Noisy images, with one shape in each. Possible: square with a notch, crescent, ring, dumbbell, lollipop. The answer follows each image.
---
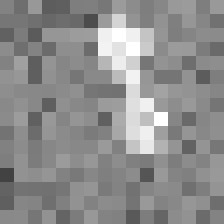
dumbbell
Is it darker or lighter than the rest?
lighter
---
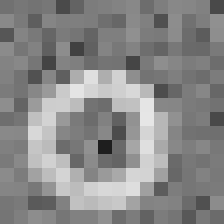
ring
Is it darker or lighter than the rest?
lighter
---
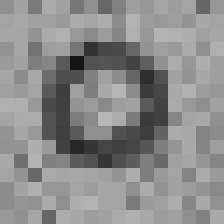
ring
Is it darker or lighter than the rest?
darker
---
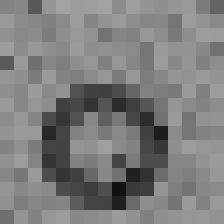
ring
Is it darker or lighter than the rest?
darker
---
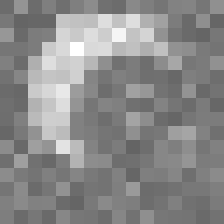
crescent
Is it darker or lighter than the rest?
lighter
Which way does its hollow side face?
down and right
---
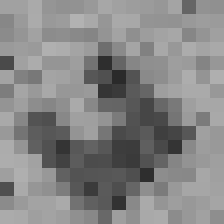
square with a notch
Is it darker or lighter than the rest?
darker
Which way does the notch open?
up and left
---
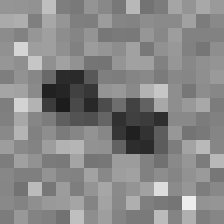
dumbbell
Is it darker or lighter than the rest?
darker
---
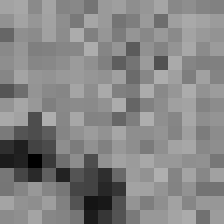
dumbbell
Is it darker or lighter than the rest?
darker
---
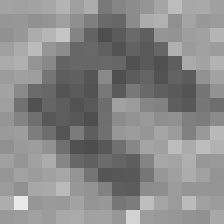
square with a notch
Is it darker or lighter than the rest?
darker
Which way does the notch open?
down and right
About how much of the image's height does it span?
nearly all
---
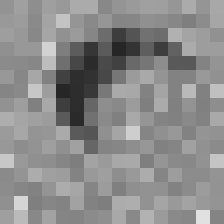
crescent
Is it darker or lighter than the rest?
darker
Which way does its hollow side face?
down and right
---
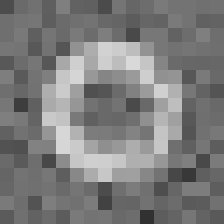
ring
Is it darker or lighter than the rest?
lighter
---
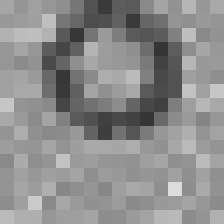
ring
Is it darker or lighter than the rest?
darker
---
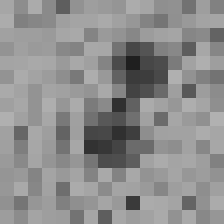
dumbbell
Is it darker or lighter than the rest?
darker
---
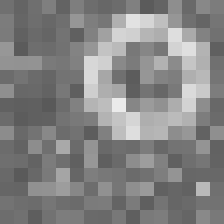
ring
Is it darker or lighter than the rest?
lighter
